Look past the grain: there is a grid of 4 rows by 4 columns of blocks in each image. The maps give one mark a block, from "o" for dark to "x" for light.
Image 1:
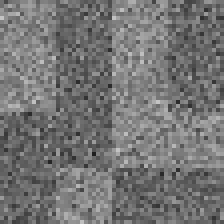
x o x o
x o x o
o o x x
o x o o
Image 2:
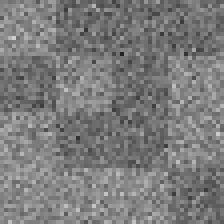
x o o o
o x o x
x o o x
x x x o
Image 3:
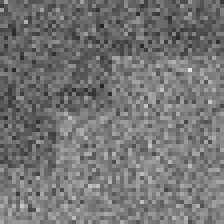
o o o o
o o x x
o x x x
x x x x
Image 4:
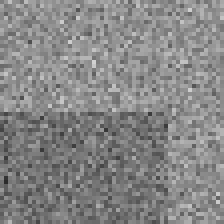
x x x x
x x x x
o o o x
o o o x
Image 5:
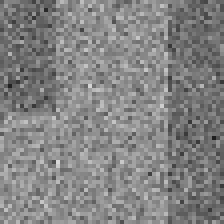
o x x o
o x x o
x x x o
x x x o
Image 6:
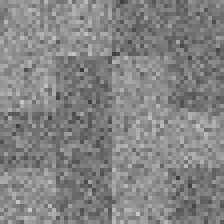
x x o o
x o x o
o o x x
x o x o
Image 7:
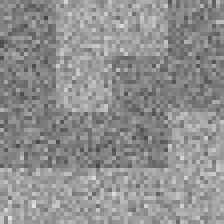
o x x o
o x o o
o o o x
x x x x
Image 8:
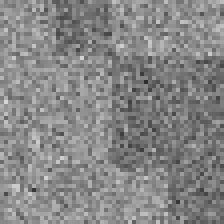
x o x x
x x o o
x x o o
x x x o
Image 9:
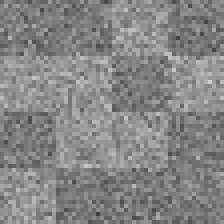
o o x o
x x o x
o x x o
x o o o
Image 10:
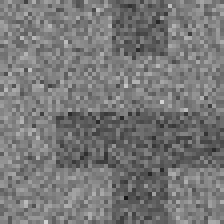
x x o x
x x x x
x o o o
x x o x
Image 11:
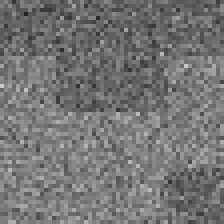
o o o o
x o o x
x x x x
x x x o
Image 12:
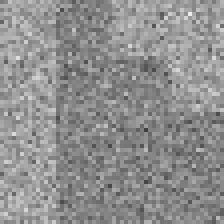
x o x x
x o o x
x o o o
x o o o
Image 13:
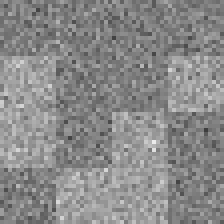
o o o o
x o o x
x o x o
o x x o
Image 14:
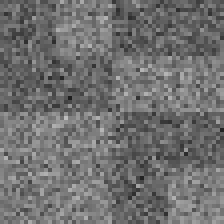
o x o o
o o x x
x x o o
x x o x
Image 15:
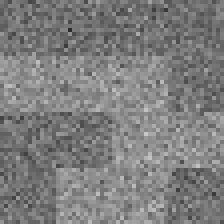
o o o o
x x x o
o o x x
o x x o
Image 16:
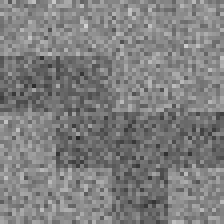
x x x x
o o x x
x o o o
x x o x
